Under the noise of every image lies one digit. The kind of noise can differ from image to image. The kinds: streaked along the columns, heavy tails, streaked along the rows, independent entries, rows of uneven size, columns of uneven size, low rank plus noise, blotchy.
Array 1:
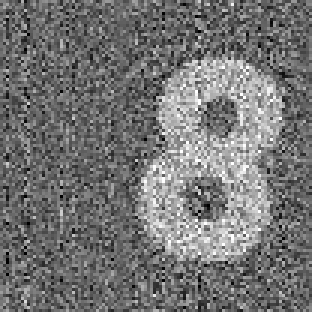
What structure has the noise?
columns of uneven size
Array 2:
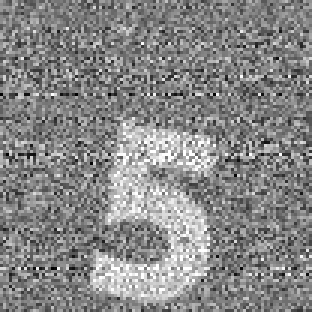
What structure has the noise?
rows of uneven size
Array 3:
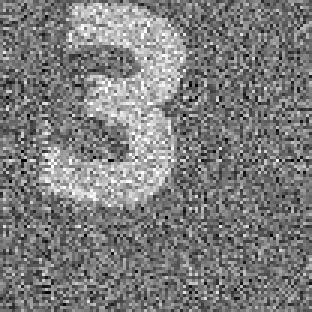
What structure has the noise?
low rank plus noise
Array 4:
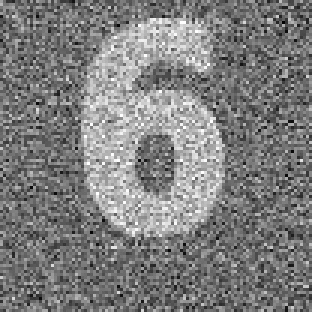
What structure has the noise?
low rank plus noise
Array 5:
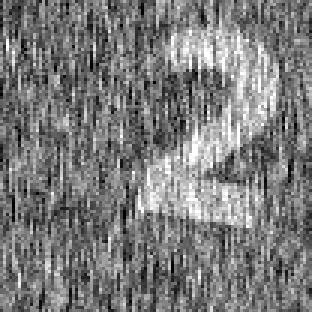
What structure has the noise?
streaked along the columns
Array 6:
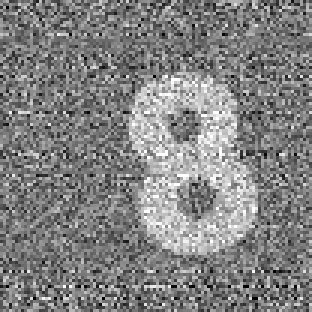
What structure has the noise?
rows of uneven size
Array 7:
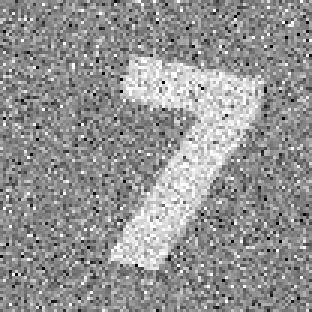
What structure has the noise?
heavy tails
